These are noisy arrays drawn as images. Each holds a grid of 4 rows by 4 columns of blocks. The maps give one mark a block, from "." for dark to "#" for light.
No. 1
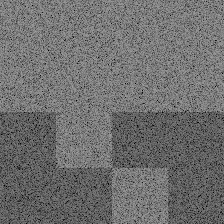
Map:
# # # #
# # # #
. # . .
. . # .
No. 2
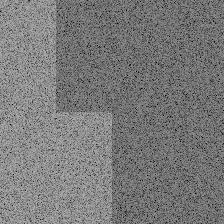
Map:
# . . .
# . . .
# # . .
# # . .
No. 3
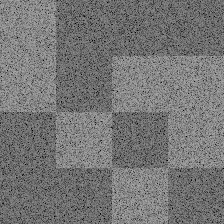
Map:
# . . .
# . # #
. # . #
. . # .
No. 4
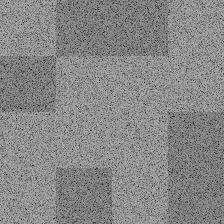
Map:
# . . #
. # # #
# # # .
# . # .
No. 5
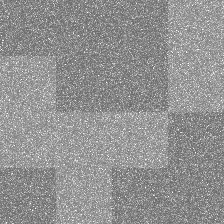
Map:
. . . #
# . . #
# # # .
. # . .
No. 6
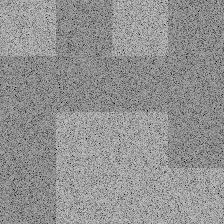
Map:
# . # .
. . . .
. # # .
. # # #
